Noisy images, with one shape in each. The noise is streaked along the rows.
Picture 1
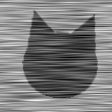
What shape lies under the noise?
cat's head
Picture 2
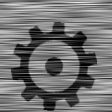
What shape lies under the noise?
gear
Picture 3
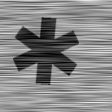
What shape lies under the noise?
asterisk
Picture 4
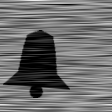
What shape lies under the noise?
bell
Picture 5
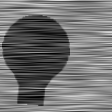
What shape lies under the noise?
light bulb
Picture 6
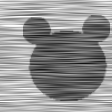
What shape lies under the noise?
bear's head
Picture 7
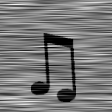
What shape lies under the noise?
pair of musical notes
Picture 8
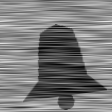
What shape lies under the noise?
bell
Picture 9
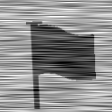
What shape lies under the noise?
flag
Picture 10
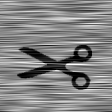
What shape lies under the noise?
pair of scissors
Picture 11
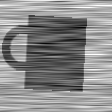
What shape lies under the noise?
cup
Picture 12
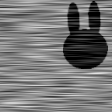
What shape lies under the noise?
rabbit's head
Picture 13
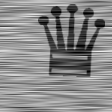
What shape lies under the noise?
chess queen
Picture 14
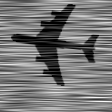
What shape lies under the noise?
airplane
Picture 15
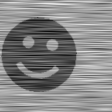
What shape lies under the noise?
smiling face
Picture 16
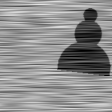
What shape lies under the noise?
chess pawn
